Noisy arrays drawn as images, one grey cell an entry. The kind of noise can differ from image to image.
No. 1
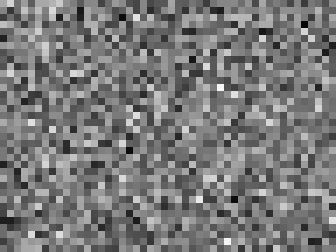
independent entries
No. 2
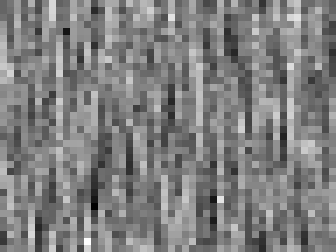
streaked along the columns
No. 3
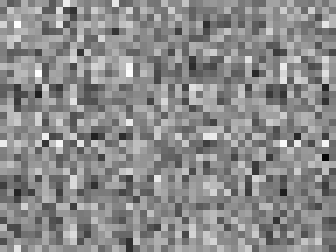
low rank plus noise
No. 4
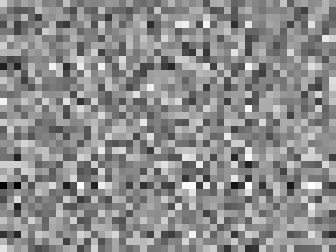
low rank plus noise
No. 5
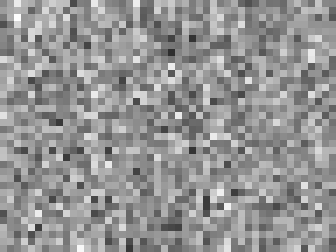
low rank plus noise
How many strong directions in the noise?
five to eight
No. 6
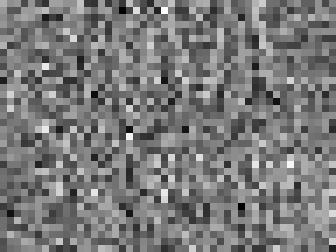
low rank plus noise
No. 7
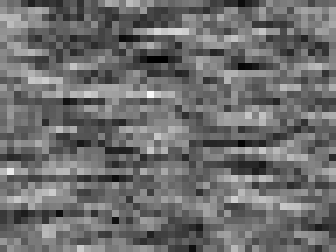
streaked along the rows
